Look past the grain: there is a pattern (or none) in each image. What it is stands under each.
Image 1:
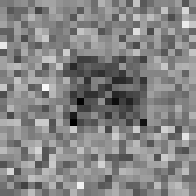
one block
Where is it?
centre
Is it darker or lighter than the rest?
darker
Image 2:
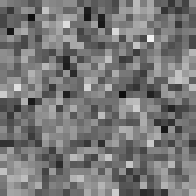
a checkerboard
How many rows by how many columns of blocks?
4 by 5
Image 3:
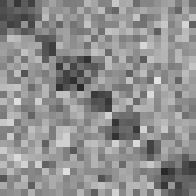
blocks along the diagonal
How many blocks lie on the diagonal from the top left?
7
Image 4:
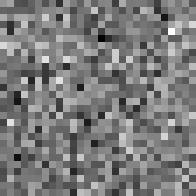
only noise
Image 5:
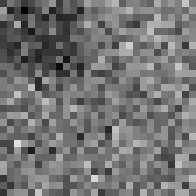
one block
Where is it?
top left
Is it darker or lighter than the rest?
darker
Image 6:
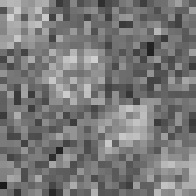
blocks along the diagonal
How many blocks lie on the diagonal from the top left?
4
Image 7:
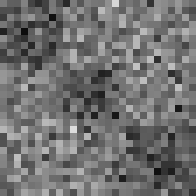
blocks along the diagonal
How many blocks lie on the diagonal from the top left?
3
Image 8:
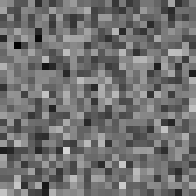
only noise
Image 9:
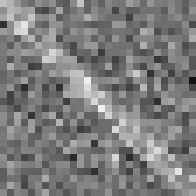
a diagonal band
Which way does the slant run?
top left to bottom right
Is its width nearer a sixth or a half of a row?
a sixth
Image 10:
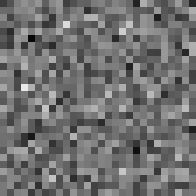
only noise
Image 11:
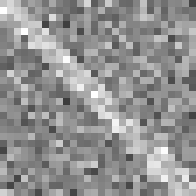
a diagonal band
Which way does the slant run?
top left to bottom right
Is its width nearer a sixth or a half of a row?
a sixth
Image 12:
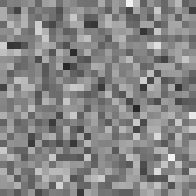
only noise
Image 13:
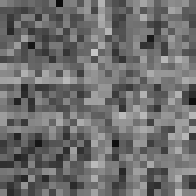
bands of rows crossing bands of columns
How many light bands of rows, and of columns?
2 and 3
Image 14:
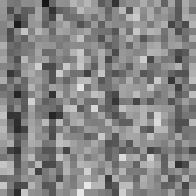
bands of columns
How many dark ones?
4
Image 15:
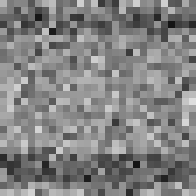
bands of rows
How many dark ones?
2
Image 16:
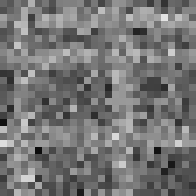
bands of rows crossing bands of columns
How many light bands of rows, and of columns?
3 and 2
